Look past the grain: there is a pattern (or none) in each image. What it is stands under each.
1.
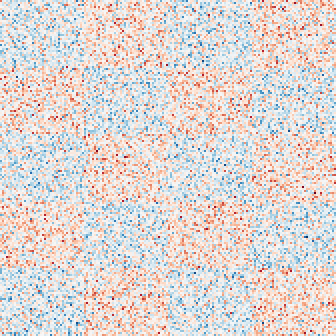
a checkerboard
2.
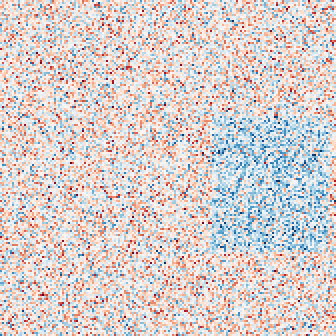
one block
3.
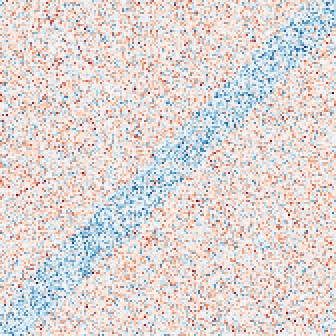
a diagonal band
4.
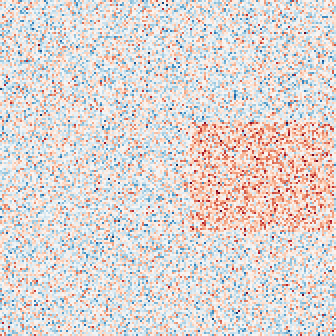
one block
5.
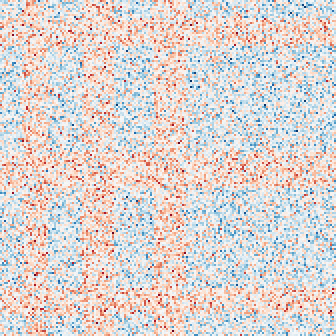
bands of rows crossing bands of columns
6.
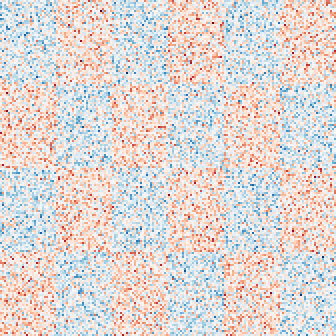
a checkerboard
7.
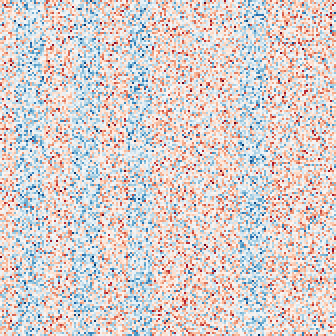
bands of columns
